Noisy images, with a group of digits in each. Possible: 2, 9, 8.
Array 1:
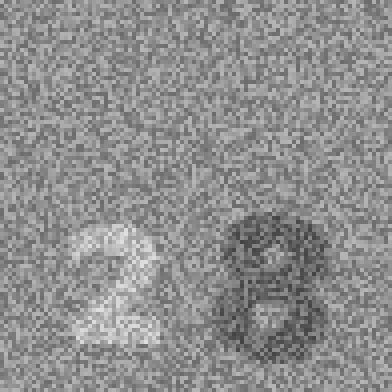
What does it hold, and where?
bottom left: light 2; bottom right: dark 8
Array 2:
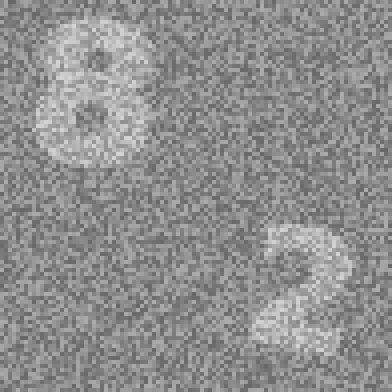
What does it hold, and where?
top left: light 8; bottom right: light 2
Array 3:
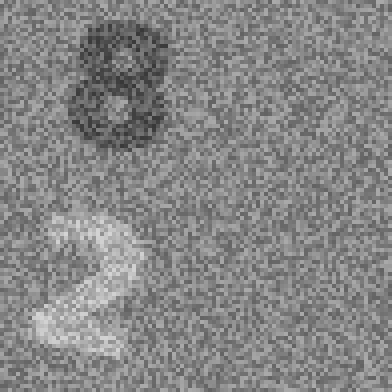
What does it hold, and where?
top left: dark 8; bottom left: light 2
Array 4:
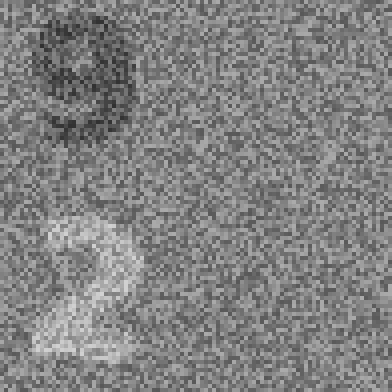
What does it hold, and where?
top left: dark 9; bottom left: light 2
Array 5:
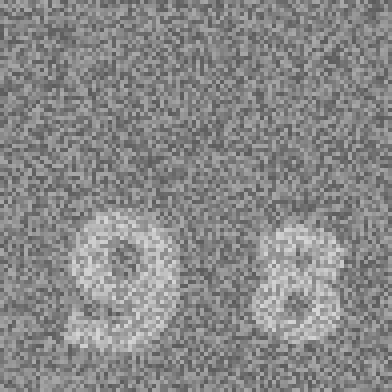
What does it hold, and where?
bottom left: light 9; bottom right: light 8
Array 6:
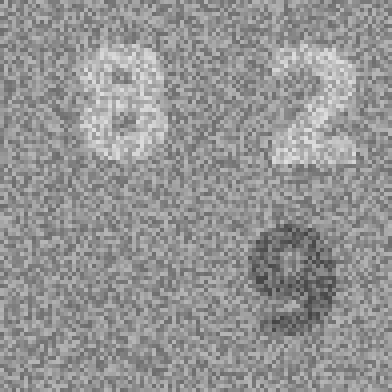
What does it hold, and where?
top left: light 8; top right: light 2; bottom right: dark 9
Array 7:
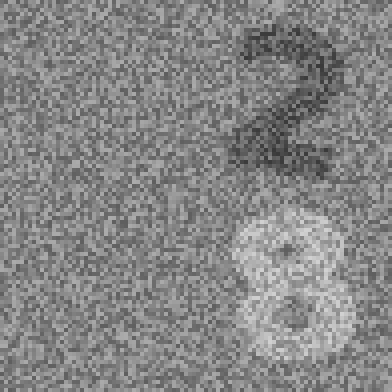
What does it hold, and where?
top right: dark 2; bottom right: light 8
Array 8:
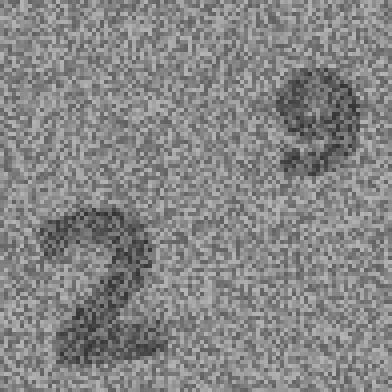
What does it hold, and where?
top right: dark 9; bottom left: dark 2
